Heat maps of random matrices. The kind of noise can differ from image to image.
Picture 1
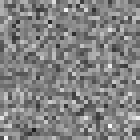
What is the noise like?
independent entries
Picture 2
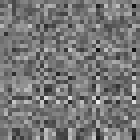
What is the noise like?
low rank plus noise
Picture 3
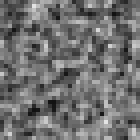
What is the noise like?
blotchy
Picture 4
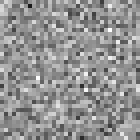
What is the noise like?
independent entries
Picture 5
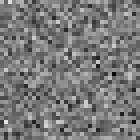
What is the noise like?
independent entries
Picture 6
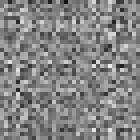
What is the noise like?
low rank plus noise
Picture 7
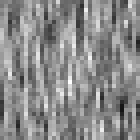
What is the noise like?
streaked along the columns
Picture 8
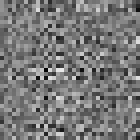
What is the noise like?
low rank plus noise
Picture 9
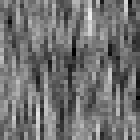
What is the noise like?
streaked along the columns
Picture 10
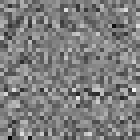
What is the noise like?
low rank plus noise
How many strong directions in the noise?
three or four
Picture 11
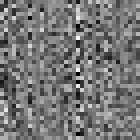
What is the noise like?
columns of uneven size
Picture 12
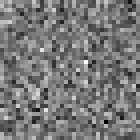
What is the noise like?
low rank plus noise
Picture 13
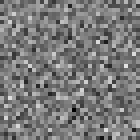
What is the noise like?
independent entries
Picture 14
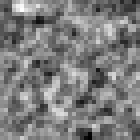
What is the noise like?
blotchy
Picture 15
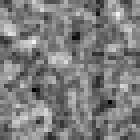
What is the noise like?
blotchy
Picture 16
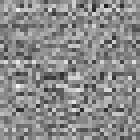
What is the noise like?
low rank plus noise
